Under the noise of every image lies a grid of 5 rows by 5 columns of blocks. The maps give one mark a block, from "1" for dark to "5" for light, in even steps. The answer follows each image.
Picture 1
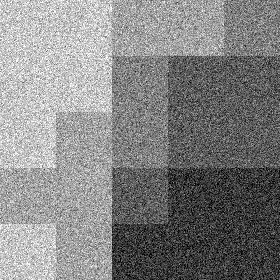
5 5 4 4 3
5 5 3 2 2
5 4 3 2 2
4 4 2 1 1
5 4 1 1 1
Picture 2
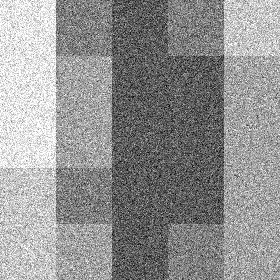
5 2 1 2 4
5 3 1 1 3
5 3 1 1 3
4 2 1 1 3
4 3 1 2 3
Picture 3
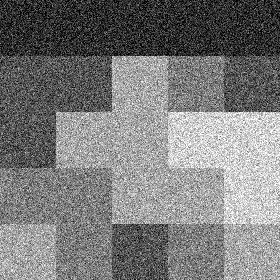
1 1 1 1 1
2 2 4 3 2
2 4 4 5 5
3 3 4 4 5
4 3 2 3 4
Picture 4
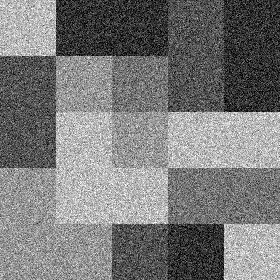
5 1 1 2 1
2 4 3 2 1
2 5 4 5 5
4 5 5 3 3
4 4 2 1 5
